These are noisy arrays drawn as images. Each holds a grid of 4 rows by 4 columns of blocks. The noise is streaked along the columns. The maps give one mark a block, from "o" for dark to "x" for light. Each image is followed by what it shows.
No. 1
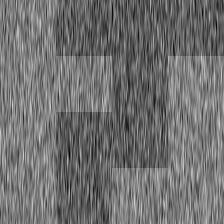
xooo
xxox
xoox
xoxx
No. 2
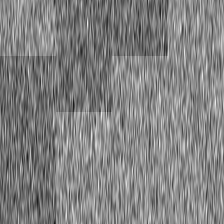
xoox
ooxx
oxxx
oxxx
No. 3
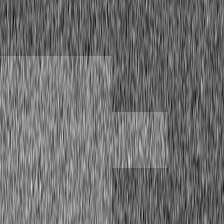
oooo
xxoo
xxxo
xxoo
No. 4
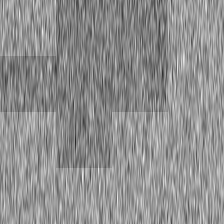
xoox
ooox
xoxx
xxxx
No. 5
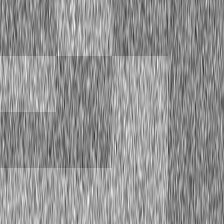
oxoo
xoxo
ooxo
xxxo
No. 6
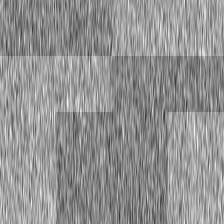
ooxx
xxoo
xoox
xoox
